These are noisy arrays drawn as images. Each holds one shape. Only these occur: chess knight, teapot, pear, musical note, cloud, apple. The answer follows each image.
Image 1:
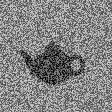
dark teapot
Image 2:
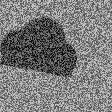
dark cloud
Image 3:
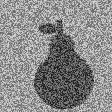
dark pear
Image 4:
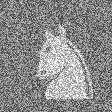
light chess knight
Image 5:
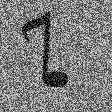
dark musical note
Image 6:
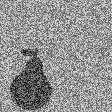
dark pear
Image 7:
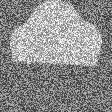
light cloud
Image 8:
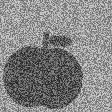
dark apple
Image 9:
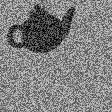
dark teapot
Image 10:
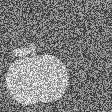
light apple
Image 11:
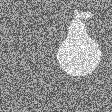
light pear
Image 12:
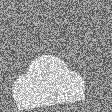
light cloud
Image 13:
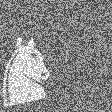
light chess knight
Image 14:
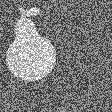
light pear
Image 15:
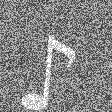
light musical note
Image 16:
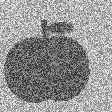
dark apple
